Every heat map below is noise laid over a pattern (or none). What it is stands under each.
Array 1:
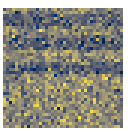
bands of rows
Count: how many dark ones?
3
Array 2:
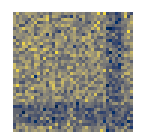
bands of rows crossing bands of columns
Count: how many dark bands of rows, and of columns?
1 and 1
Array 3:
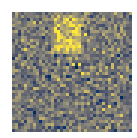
one block
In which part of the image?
top middle
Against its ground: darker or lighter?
lighter
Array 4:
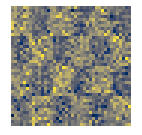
a checkerboard
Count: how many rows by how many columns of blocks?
4 by 6
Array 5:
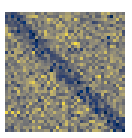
a diagonal band
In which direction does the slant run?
top left to bottom right
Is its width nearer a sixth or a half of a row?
a sixth
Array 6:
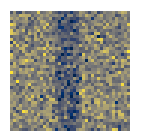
one band of columns
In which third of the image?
middle
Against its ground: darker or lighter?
darker
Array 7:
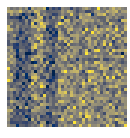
bands of columns
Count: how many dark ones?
2
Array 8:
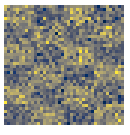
a checkerboard
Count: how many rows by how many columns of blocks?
6 by 4
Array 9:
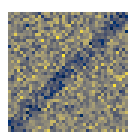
a diagonal band
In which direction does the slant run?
bottom left to top right
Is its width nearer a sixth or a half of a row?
a sixth
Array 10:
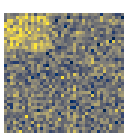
one block
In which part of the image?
top left
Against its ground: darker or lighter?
lighter
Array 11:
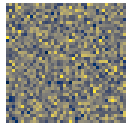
only noise
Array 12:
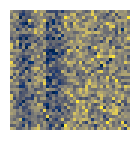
bands of columns
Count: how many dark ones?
2
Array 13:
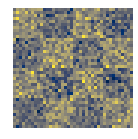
a checkerboard
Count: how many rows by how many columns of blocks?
4 by 4
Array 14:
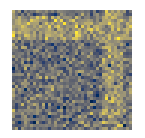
bands of rows crossing bands of columns
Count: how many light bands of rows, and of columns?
1 and 1
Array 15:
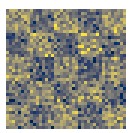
a checkerboard
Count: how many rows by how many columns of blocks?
5 by 5
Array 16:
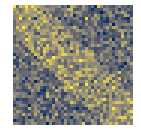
a diagonal band
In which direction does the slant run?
top left to bottom right
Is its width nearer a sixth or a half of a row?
a half
